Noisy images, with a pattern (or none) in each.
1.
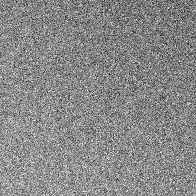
a smooth slope
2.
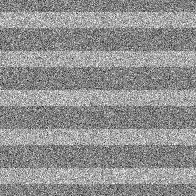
horizontal stripes
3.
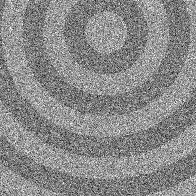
rings round one point
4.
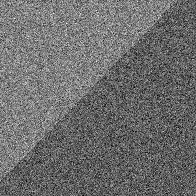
a sharp edge
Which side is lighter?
top left
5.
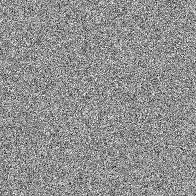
only noise
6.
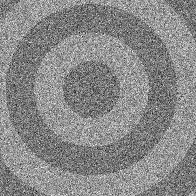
rings round one point
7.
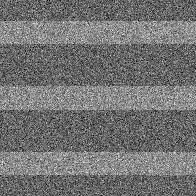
horizontal stripes
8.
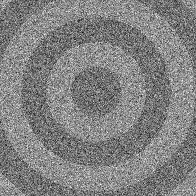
rings round one point
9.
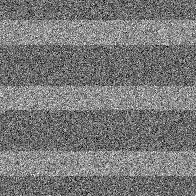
horizontal stripes
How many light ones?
3
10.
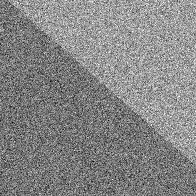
a sharp edge
